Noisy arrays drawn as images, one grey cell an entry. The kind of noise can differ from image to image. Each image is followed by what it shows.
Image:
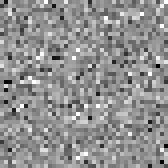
heavy tails
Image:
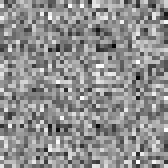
low rank plus noise
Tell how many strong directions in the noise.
two
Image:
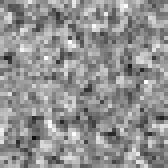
blotchy
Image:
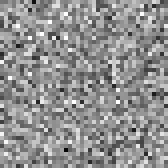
independent entries
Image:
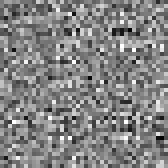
low rank plus noise
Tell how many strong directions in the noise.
three or four
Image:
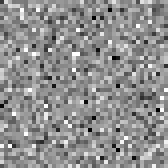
heavy tails
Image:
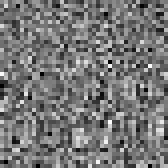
low rank plus noise
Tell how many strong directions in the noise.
three or four
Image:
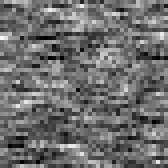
streaked along the rows
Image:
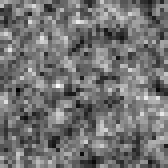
blotchy
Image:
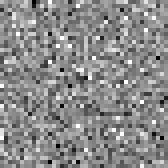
heavy tails
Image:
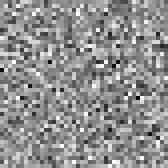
independent entries
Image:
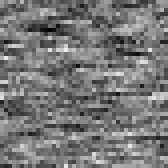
streaked along the rows
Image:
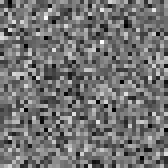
independent entries
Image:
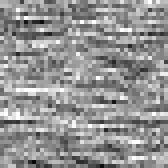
streaked along the rows
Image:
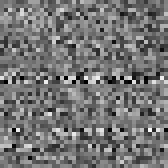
rows of uneven size
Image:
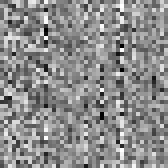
columns of uneven size
